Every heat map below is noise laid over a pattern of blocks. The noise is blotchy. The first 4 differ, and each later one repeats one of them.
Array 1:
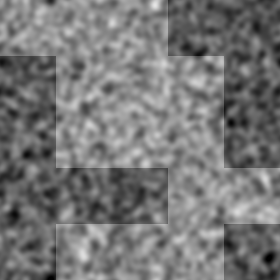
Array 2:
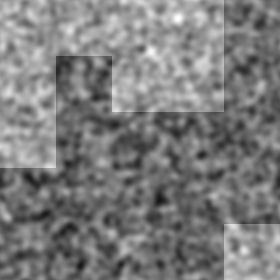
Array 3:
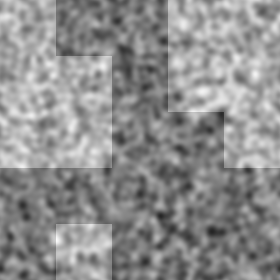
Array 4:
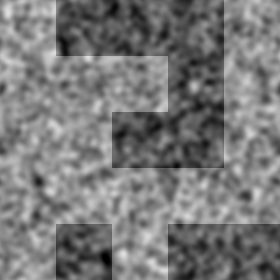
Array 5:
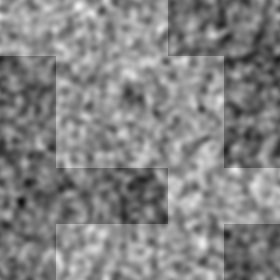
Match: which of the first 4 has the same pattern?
1
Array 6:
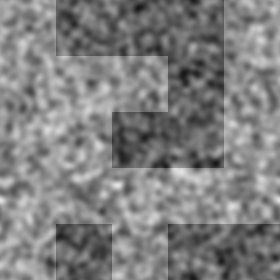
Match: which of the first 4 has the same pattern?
4
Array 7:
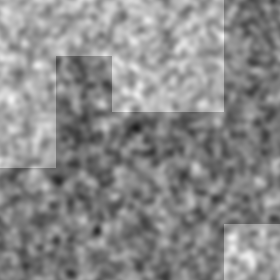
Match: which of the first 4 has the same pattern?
2
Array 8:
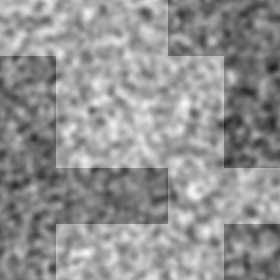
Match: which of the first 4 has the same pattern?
1
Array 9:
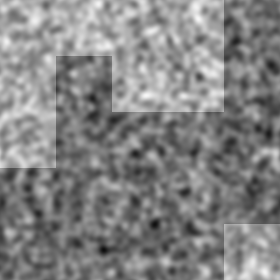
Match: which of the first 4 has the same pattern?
2
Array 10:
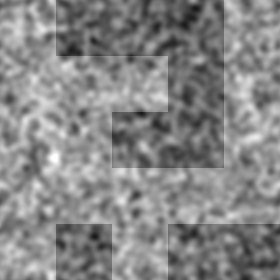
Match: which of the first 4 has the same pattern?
4
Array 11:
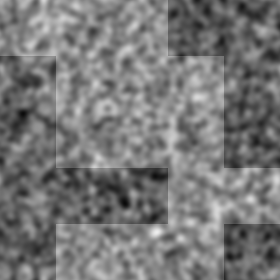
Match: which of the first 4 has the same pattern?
1
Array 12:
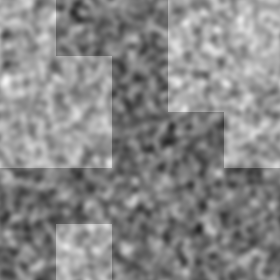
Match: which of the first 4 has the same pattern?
3
